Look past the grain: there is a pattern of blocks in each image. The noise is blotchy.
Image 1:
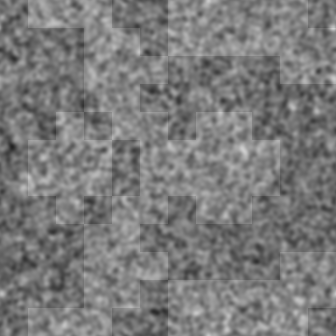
top and bottom mirror each other
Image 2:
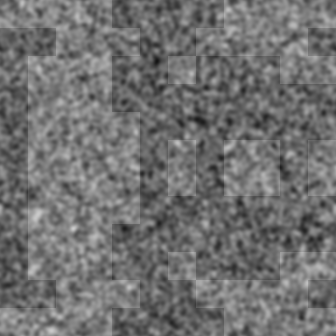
top and bottom mirror each other
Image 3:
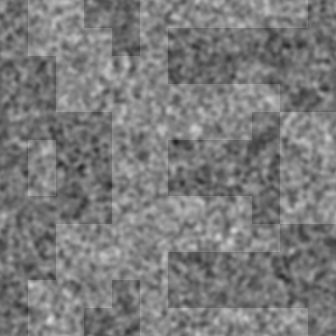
top and bottom mirror each other
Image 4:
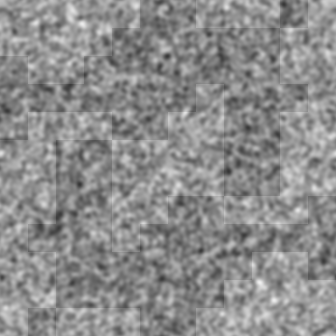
the same after a half turn
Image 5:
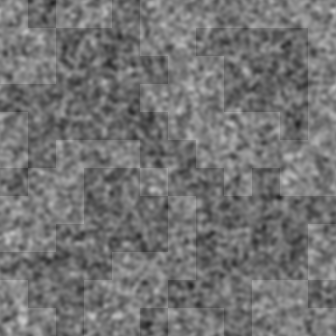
mirrored about the diagonal from the bottom left
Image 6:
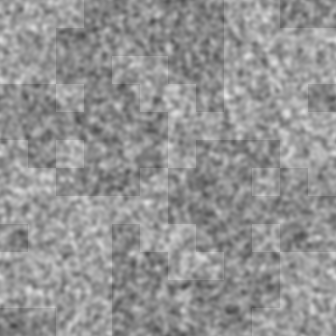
the same after a half turn
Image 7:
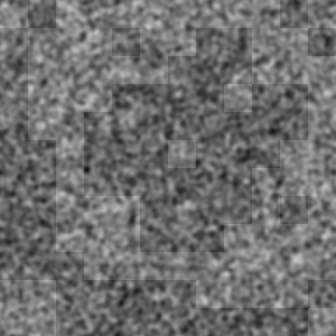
mirrored about the diagonal from the bottom left
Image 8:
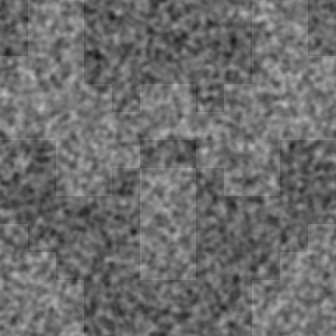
left and right mirror each other
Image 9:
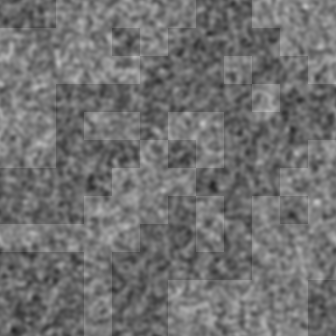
mirrored about the diagonal from the bottom left
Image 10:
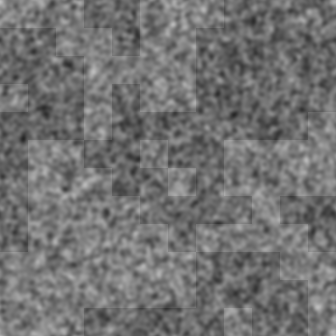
mirrored about the diagonal from the bottom left
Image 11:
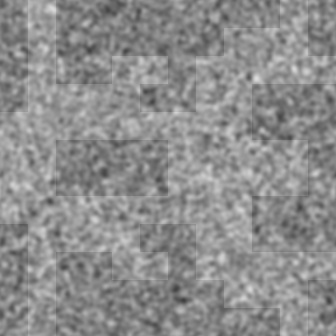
top and bottom mirror each other
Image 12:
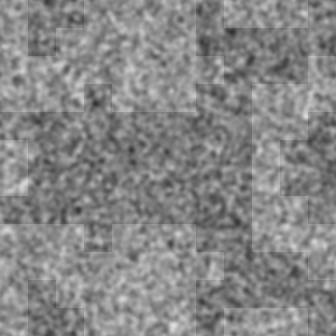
top and bottom mirror each other
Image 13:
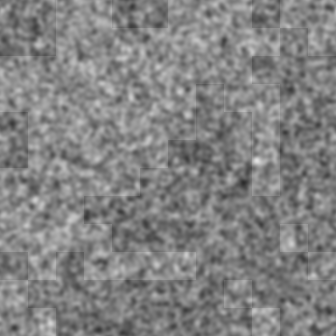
mirrored about the diagonal from the top left
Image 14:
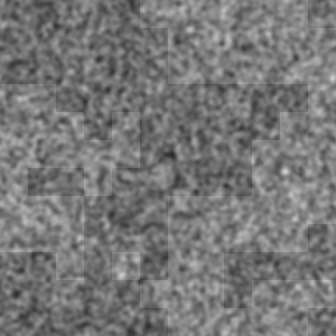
no symmetry
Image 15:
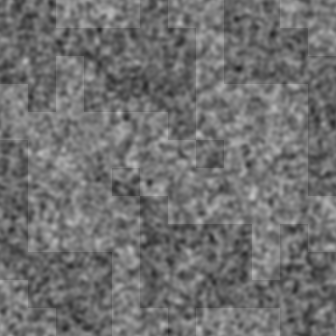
the same after a half turn
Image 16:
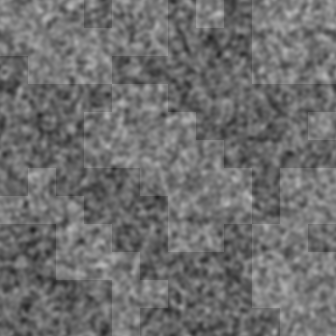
mirrored about the diagonal from the bottom left
